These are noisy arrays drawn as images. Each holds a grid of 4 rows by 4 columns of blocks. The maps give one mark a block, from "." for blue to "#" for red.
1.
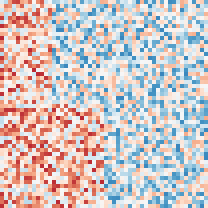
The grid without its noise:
# . . .
# . . .
# # . .
# # . .
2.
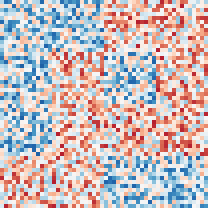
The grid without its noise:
. . # #
. # . #
. # # #
# # . .
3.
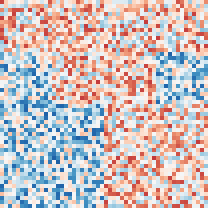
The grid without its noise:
# # # #
. # # .
. . # #
. . # #
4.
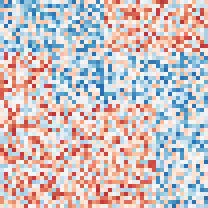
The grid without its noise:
. . # #
# . . .
# # # .
# # # .
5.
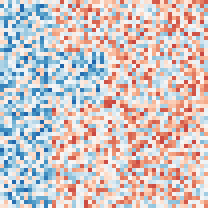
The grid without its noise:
. # # #
. . # #
. # # #
. # # #
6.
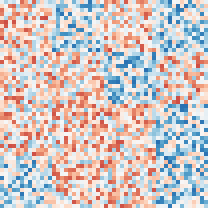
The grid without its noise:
# . # .
# # . #
# # # .
. # # .
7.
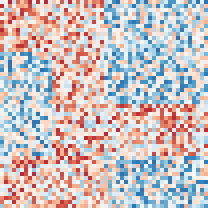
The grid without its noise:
# # . .
. # . .
. # # #
# # . .
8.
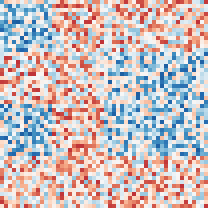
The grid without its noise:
. # # #
# # . .
. # . .
# # # #
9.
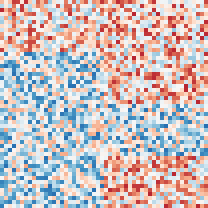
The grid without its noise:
# # # #
. . # #
. . . .
. . # #
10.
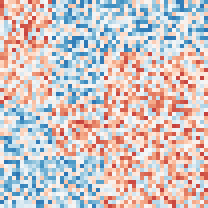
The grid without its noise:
# . . .
# . # #
. # # #
. . # #
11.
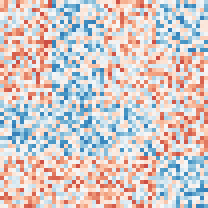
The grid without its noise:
# . # .
# . # #
. . . #
# # # .
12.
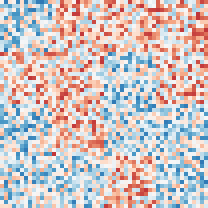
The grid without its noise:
. # # #
# # . #
. # . .
. . # .
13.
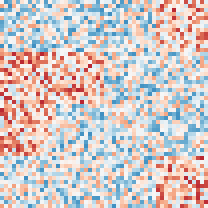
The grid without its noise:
. . . #
# # . .
# . . .
. . . #
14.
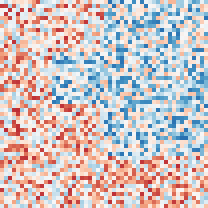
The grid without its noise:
# # . .
# . . .
# # . .
# # # #
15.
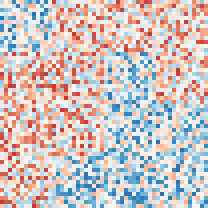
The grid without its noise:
. # # #
# # . #
# # . .
# . . .
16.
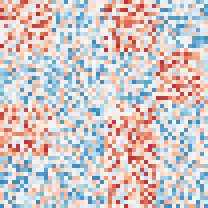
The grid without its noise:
# . # .
. . . #
# . # .
. . # .
